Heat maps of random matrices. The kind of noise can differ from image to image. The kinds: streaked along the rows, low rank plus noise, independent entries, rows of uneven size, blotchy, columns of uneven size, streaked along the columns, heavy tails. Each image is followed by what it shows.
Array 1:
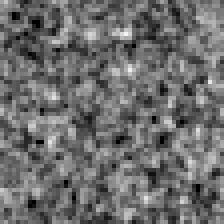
blotchy
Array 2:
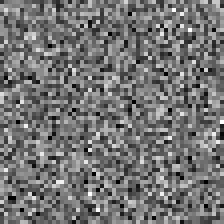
independent entries
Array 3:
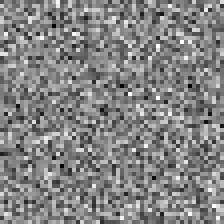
independent entries
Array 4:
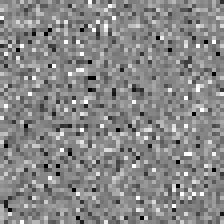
heavy tails
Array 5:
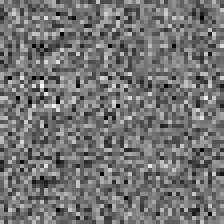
low rank plus noise
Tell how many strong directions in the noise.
five to eight
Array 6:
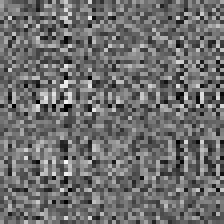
low rank plus noise
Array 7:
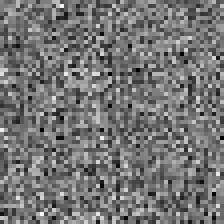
low rank plus noise
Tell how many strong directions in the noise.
five to eight
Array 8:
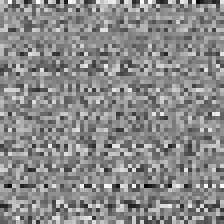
rows of uneven size
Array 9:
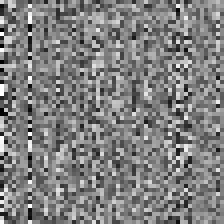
columns of uneven size
